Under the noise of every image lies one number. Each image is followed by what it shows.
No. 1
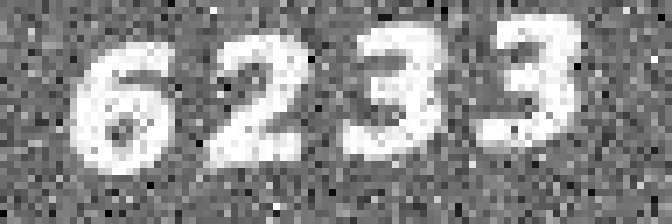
6233
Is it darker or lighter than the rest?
lighter
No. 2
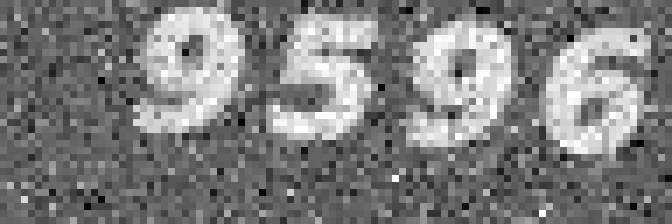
9596
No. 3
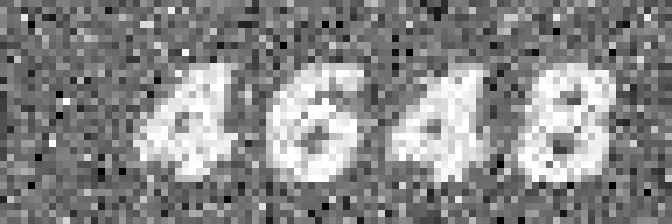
4648
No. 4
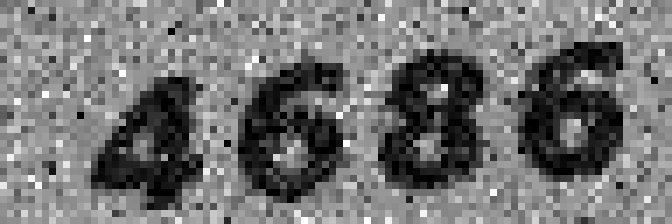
4686
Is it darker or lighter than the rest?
darker
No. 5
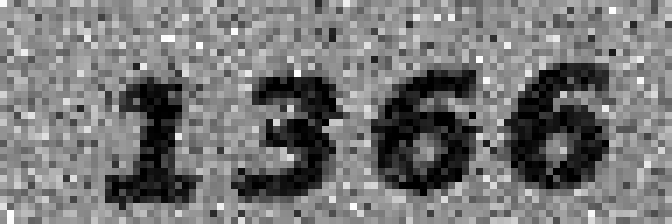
1366
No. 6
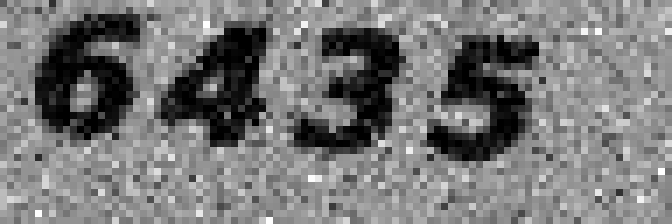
6435
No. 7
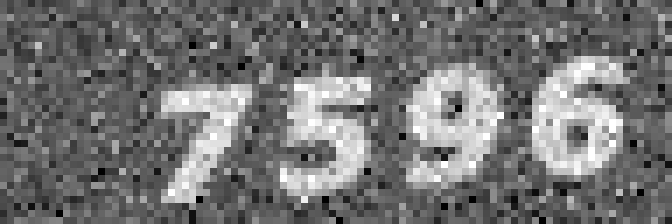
7596
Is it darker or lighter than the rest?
lighter
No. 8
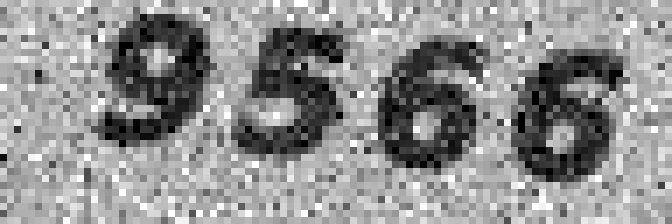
9566
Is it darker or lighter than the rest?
darker
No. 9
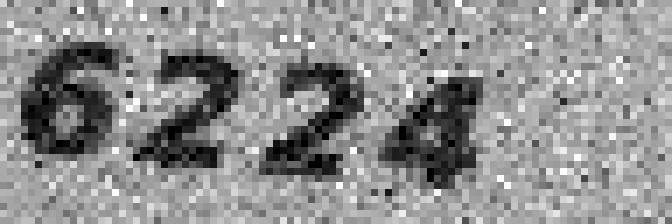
6224
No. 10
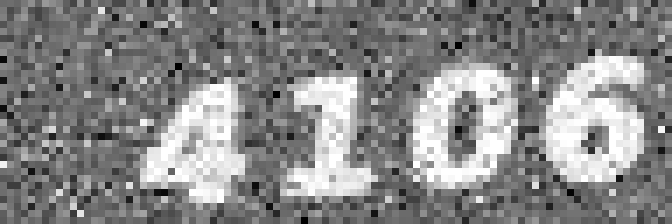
4106
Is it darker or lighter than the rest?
lighter
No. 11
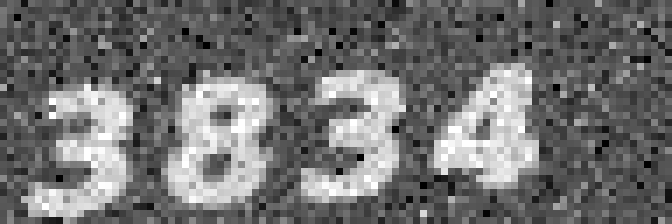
3834
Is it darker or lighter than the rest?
lighter
